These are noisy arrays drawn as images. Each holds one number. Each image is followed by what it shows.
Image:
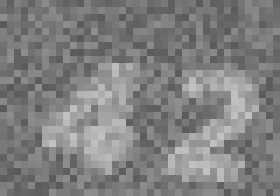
42
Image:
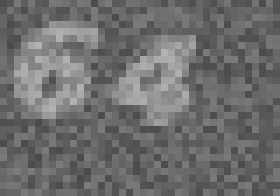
64
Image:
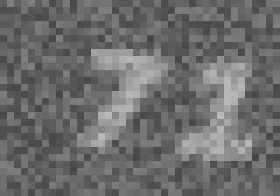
71
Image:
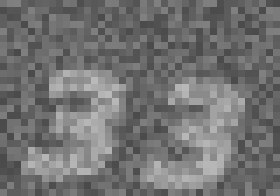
33
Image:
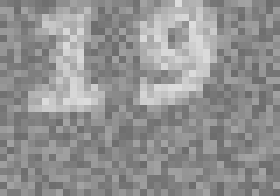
19
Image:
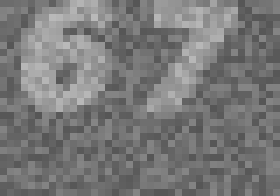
67
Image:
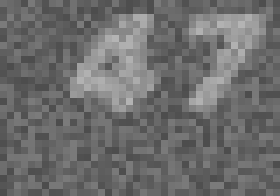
47
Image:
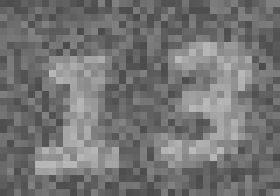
13
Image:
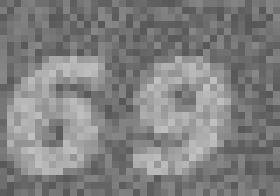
69
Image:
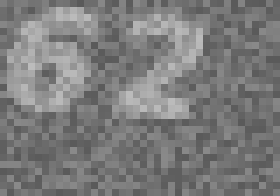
62
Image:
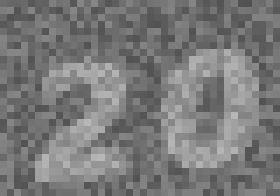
20
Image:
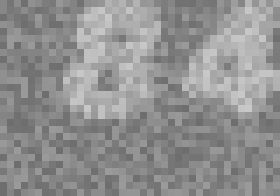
84
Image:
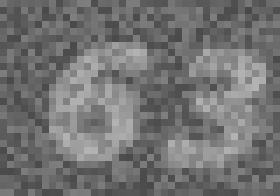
63
